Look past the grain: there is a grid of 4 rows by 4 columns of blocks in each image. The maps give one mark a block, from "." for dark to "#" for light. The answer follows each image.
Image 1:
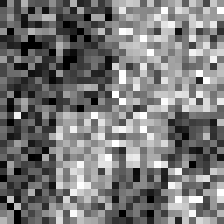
..##
..##
.##.
.#.#
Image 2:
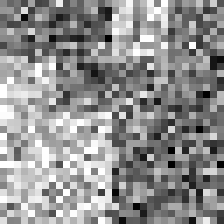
..#.
#...
##..
##..
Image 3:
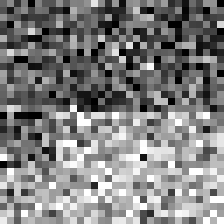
....
....
.###
####
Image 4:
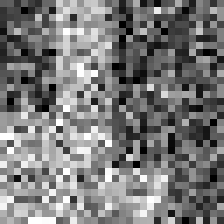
.#..
.#..
##..
###.
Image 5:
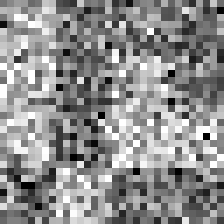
#...
#.#.
#.##
.#..
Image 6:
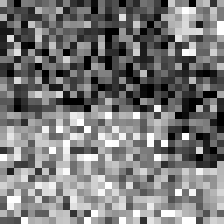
...#
....
###.
####
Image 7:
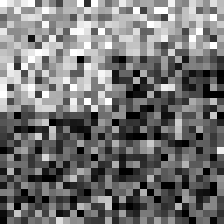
####
##..
....
....
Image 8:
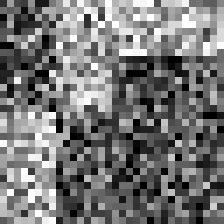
.###
.#..
#...
#...
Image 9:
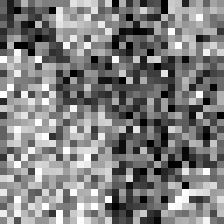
.#.#
#...
##..
##.#
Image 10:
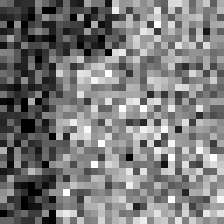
..##
.###
.###
.###
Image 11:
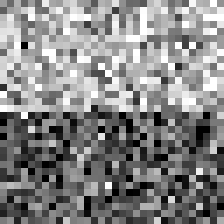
####
####
....
....
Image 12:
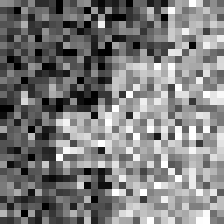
...#
..##
.###
..##
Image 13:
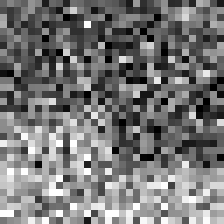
....
....
##..
####
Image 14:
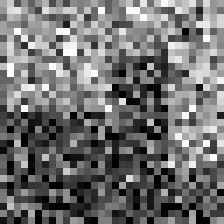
####
##.#
...#
....
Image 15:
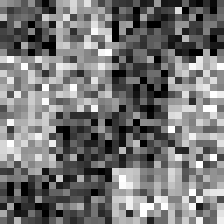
.#..
##.#
#..#
..##
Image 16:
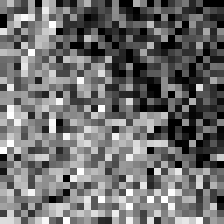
#...
##..
###.
####
